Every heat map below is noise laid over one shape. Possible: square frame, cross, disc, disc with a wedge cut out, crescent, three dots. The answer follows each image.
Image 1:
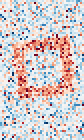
red square frame
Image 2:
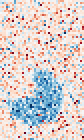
blue disc with a wedge cut out
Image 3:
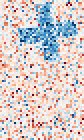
blue cross
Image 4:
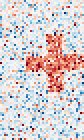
red cross
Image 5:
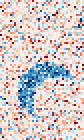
blue crescent
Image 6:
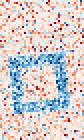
blue square frame
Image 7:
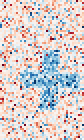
blue cross
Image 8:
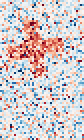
red cross
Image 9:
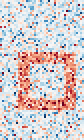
red square frame
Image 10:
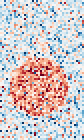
red disc
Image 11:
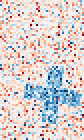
blue cross
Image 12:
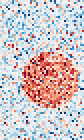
red disc
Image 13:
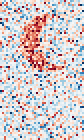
red crescent
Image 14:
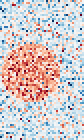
red disc
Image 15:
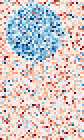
blue disc
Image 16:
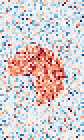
red disc with a wedge cut out
